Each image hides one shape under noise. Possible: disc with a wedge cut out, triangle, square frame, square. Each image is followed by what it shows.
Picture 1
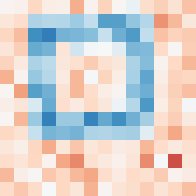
square frame
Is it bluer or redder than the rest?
bluer
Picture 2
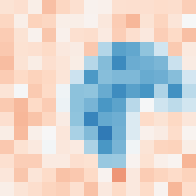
disc with a wedge cut out
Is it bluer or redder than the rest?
bluer
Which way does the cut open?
down and right
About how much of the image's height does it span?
two thirds
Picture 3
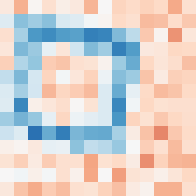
square frame
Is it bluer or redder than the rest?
bluer
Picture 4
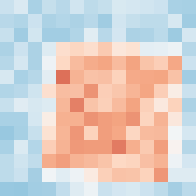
square
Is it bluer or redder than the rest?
redder
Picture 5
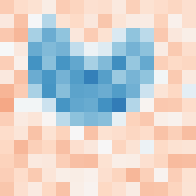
disc with a wedge cut out
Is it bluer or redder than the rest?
bluer
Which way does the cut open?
up
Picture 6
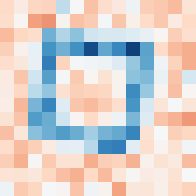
square frame
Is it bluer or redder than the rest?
bluer
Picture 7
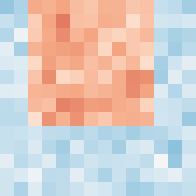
square
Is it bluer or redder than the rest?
redder
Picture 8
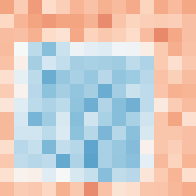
square
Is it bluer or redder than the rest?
bluer
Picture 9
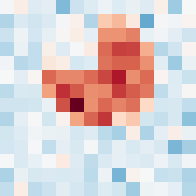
disc with a wedge cut out
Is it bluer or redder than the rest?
redder
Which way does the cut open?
up and left
